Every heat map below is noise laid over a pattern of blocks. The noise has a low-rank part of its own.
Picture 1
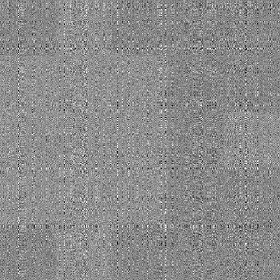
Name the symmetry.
top and bottom mirror each other
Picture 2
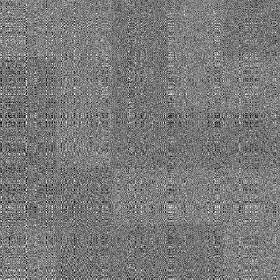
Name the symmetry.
mirrored about the diagonal from the bottom left
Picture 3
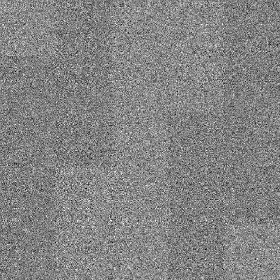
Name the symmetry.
the same after a half turn
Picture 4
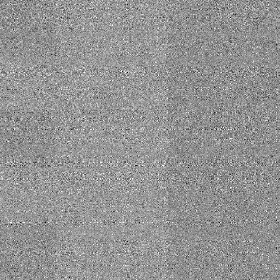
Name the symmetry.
top and bottom mirror each other
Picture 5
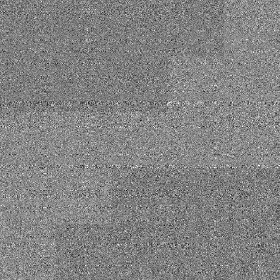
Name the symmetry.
the same after a half turn
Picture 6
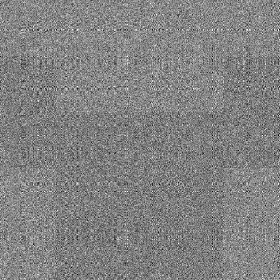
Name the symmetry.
left and right mirror each other
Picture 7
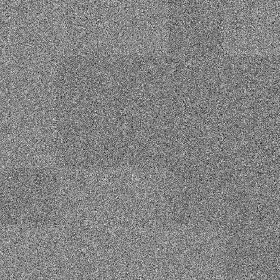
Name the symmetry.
no symmetry
